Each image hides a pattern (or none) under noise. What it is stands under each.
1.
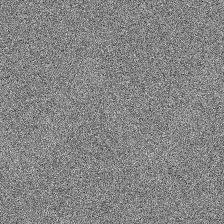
a wavy band
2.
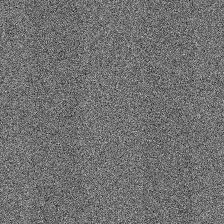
vertical stripes
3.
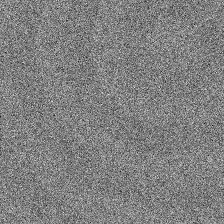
rings round one point
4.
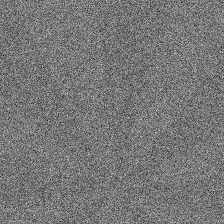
spokes from one point
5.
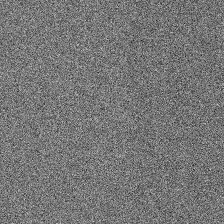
a sharp edge
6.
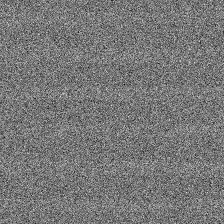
horizontal stripes
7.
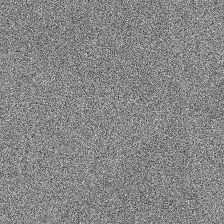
spokes from one point
